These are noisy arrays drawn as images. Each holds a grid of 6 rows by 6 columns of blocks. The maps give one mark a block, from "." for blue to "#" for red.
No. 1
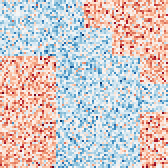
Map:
. . . # # #
. . . . # #
# # . . . #
# # . . . .
# # . . . #
# # . . . #
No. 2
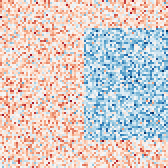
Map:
# # # # # #
# # # . . .
# # # . . .
# # # . . .
# # # . . .
# # # # # #
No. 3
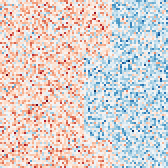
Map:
# # # # . .
# # # # . .
# # # . . .
# # # . . .
# # # . . .
# # # # . .
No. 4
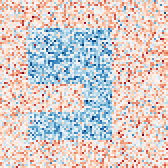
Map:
# # # # # #
# . . . # #
# . . . # #
# # # . # #
# . . . # #
# # # # # #
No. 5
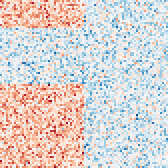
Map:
# # # . . .
. . . . . .
. . . . . .
# # # . . .
# # # . . .
# # # . . .
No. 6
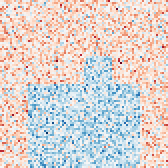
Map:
# # # # # #
# # # # # #
# # # . # #
# . . . . #
# . . . . #
# . . . . #
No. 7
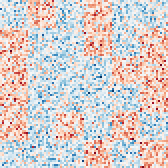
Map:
. # . # . .
# . . # . #
# . . . # #
# . . . . #
# . # . # .
. . . # . #
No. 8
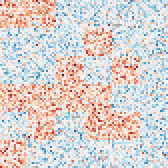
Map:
# # . . . .
. . . # . .
. . # . # .
# # # # . .
. # . # # .
# . . . . .
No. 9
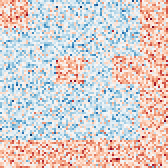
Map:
# . . . . #
. . . . . #
. . # . # #
. . . . . #
. . . . . #
# # # # # #
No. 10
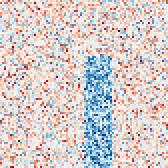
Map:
# # # # # #
# # # # # #
# # # . # #
# # # . # #
# # # . # #
# # # . # #
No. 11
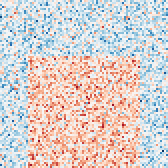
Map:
. . . . . .
. . . . . .
. # # # # .
. # # # # .
. # # # # .
. # # # # .
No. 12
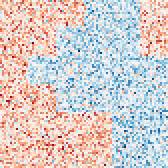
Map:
# # # . . #
# # . . . #
# . . . . .
# # . . . .
# # # # . .
# # # # . .
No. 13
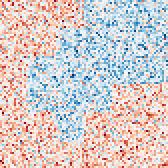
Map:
# # # . . .
# # . . . .
# . . . . .
# . . . # #
# # . # # #
# # # # # #
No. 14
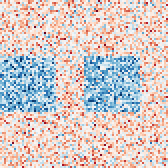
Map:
# # # # # #
# # # # # #
. . # . . #
. . # . . #
# # # # # #
# # # # # #
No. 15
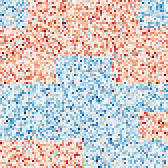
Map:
. # # # # .
# # # # # #
# # . . # #
. . . . . .
. . . . . #
# # # . . .
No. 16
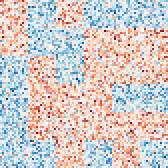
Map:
# . # . . .
# . . # # #
. # . # # #
. # # # . .
. # # # # #
. . # . # .
